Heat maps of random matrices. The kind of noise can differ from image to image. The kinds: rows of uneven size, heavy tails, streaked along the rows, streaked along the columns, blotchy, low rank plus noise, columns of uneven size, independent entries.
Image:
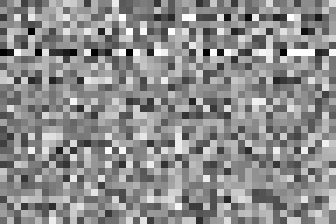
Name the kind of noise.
rows of uneven size
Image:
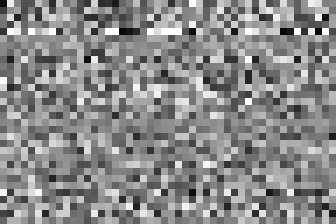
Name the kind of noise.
rows of uneven size
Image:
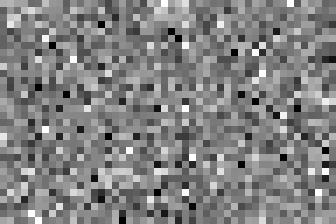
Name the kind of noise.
heavy tails
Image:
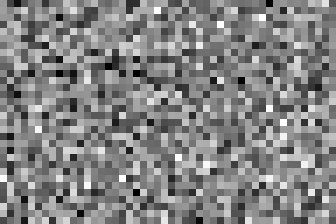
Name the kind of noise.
independent entries
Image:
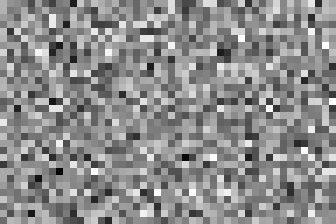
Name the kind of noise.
low rank plus noise
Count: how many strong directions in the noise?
one
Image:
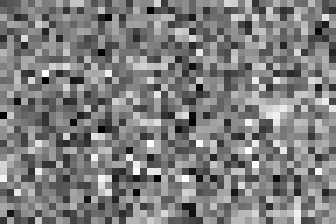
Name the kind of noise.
low rank plus noise
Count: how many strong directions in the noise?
one
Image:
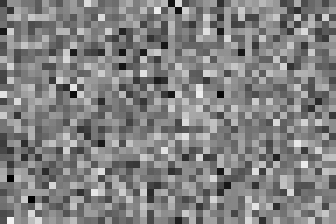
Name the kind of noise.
independent entries
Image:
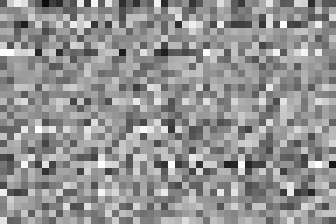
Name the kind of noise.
rows of uneven size
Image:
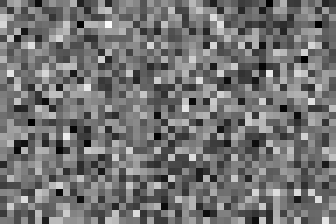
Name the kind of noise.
independent entries
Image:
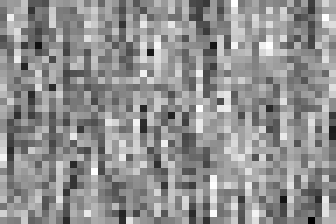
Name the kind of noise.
streaked along the columns
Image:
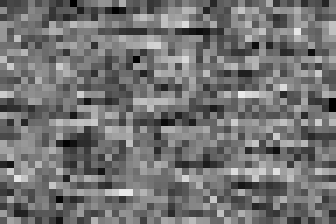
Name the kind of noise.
streaked along the rows
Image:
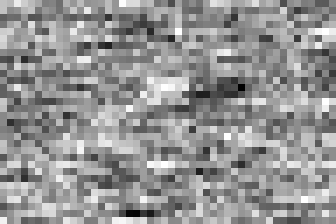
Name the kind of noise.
streaked along the rows
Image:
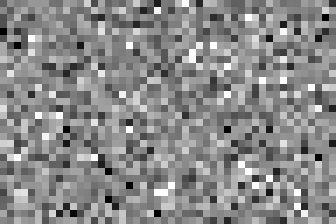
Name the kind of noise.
heavy tails
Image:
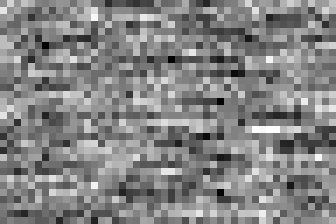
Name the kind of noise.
streaked along the rows
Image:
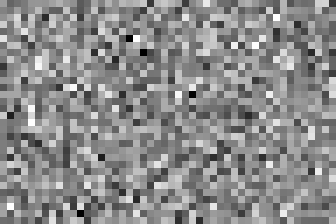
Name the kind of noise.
independent entries
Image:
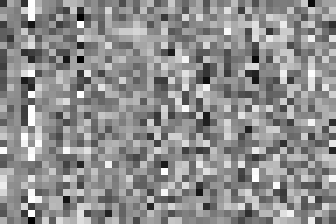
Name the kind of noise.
columns of uneven size
